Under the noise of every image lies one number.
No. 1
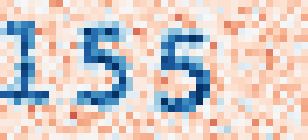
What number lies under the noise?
155
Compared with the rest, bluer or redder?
bluer
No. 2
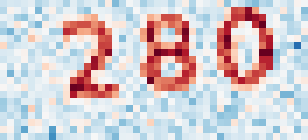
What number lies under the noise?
280
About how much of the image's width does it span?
two thirds
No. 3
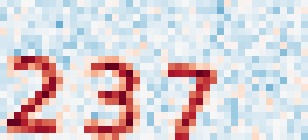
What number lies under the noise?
237
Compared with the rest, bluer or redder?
redder
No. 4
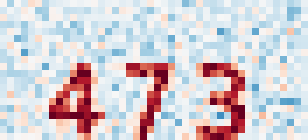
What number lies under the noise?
473
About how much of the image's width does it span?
two thirds
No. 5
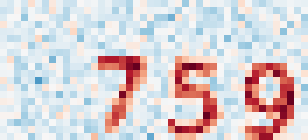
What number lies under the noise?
759
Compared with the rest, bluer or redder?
redder
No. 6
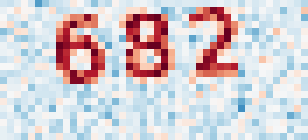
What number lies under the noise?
682
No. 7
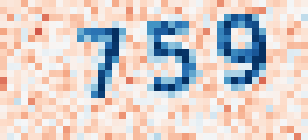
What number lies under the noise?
759
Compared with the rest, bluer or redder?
bluer
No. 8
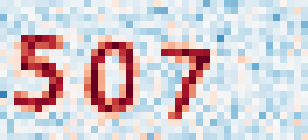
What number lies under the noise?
507
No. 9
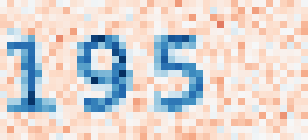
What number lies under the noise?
195
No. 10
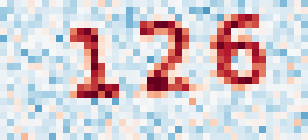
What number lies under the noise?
126
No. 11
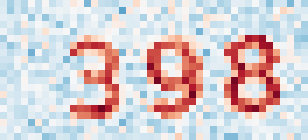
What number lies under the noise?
398
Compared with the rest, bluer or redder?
redder
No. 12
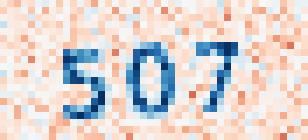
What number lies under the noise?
507
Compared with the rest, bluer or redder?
bluer
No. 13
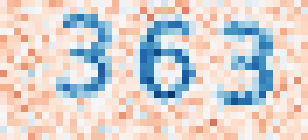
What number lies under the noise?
363
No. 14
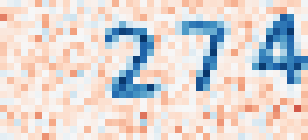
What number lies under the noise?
274
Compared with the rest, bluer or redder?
bluer
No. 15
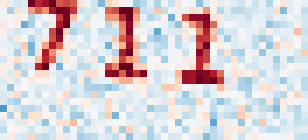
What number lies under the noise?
711
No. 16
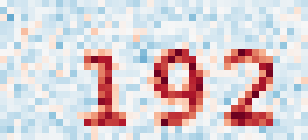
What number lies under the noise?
192
